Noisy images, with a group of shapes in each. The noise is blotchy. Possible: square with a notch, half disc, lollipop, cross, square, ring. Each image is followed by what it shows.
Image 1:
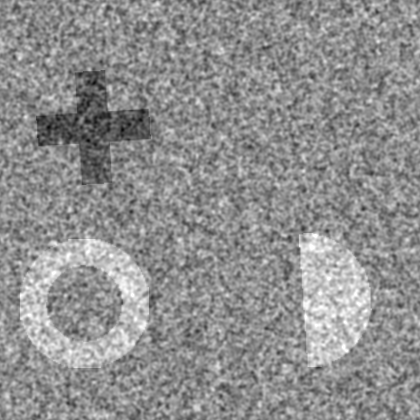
top left: dark cross; bottom left: light ring; bottom right: light half disc
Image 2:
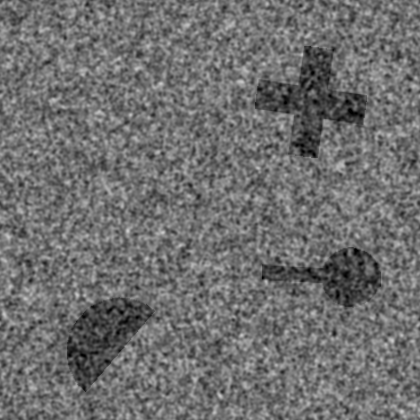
top right: dark cross; bottom left: dark half disc; bottom right: dark lollipop
